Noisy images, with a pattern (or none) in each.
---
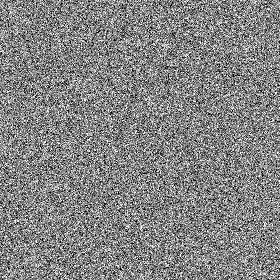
only noise
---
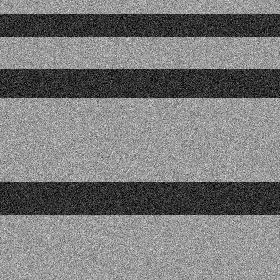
bands of rows
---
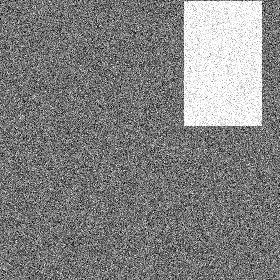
one block
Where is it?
top right
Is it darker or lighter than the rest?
lighter
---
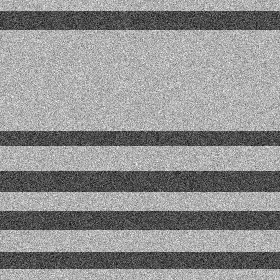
bands of rows
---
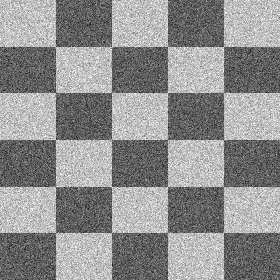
a checkerboard
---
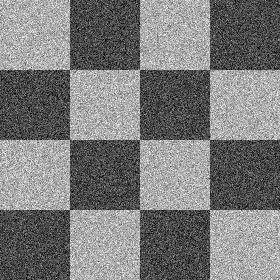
a checkerboard
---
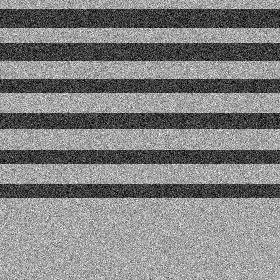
bands of rows
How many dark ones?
6
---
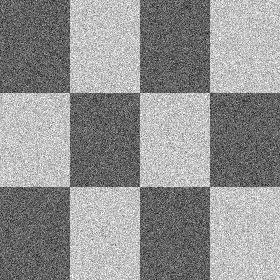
a checkerboard
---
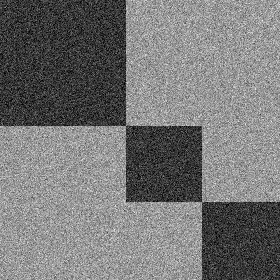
blocks along the diagonal
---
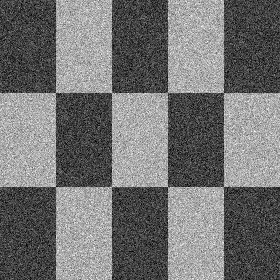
a checkerboard
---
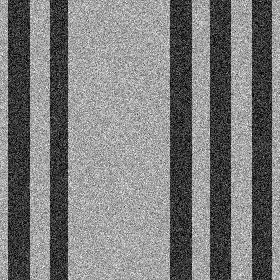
bands of columns
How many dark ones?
5
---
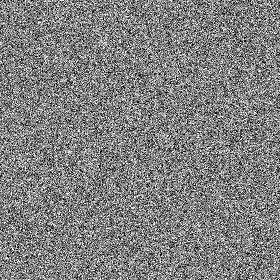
only noise
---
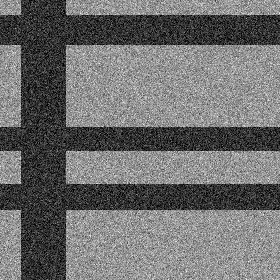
bands of rows crossing bands of columns
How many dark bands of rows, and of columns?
3 and 1
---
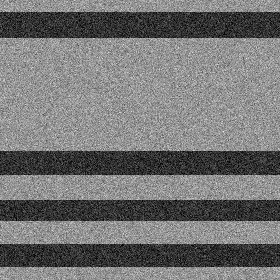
bands of rows
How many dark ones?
4
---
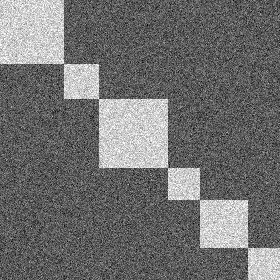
blocks along the diagonal
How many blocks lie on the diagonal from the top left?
6
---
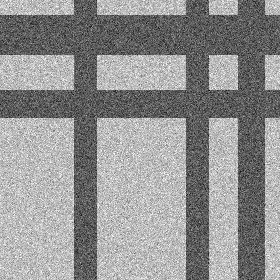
bands of rows crossing bands of columns
